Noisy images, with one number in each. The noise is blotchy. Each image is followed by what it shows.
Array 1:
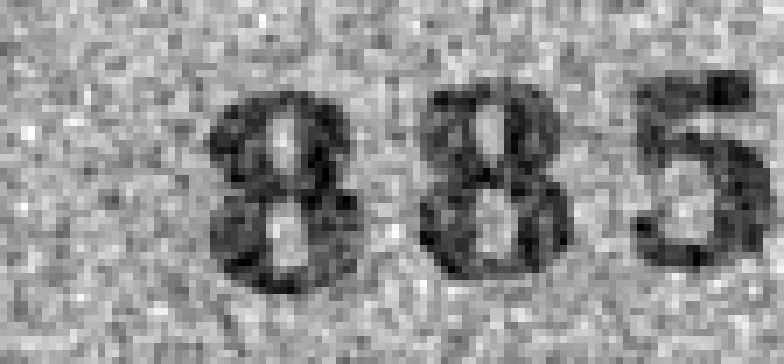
885
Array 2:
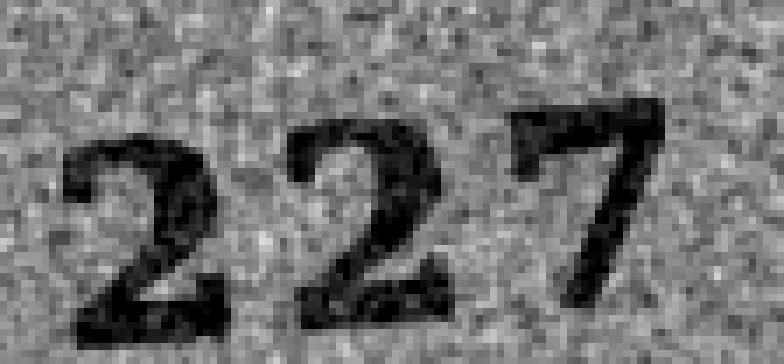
227
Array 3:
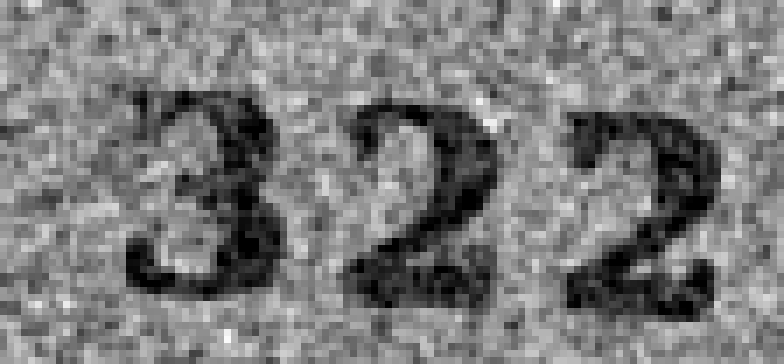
322
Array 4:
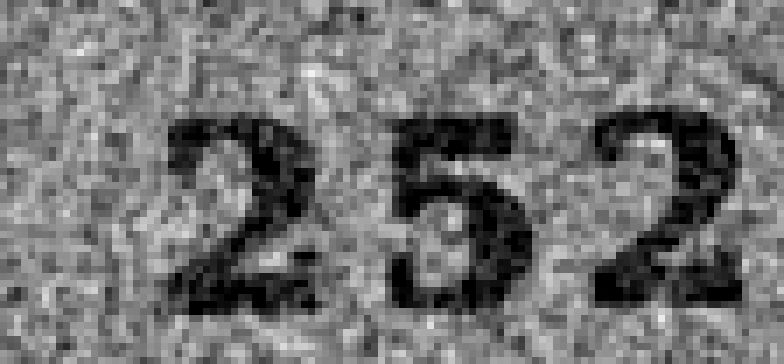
252
